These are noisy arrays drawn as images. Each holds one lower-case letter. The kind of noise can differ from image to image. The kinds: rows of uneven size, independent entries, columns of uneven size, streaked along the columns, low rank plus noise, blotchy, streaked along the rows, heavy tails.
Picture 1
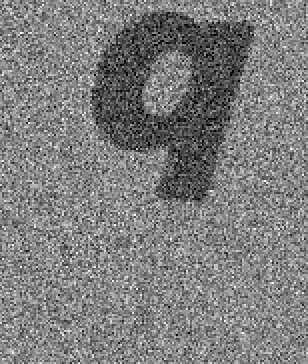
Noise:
low rank plus noise
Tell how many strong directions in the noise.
three or four
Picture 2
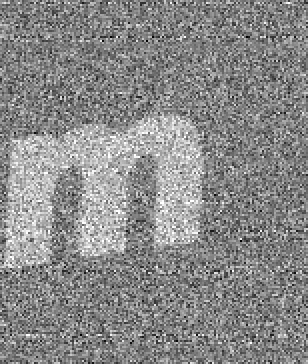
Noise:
rows of uneven size
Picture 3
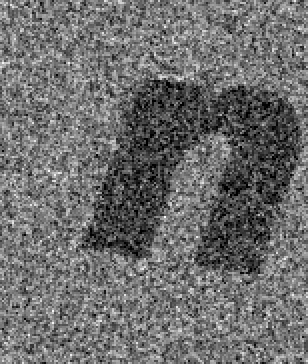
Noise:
blotchy
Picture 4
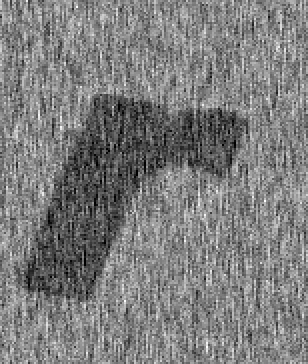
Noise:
streaked along the columns
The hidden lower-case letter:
r
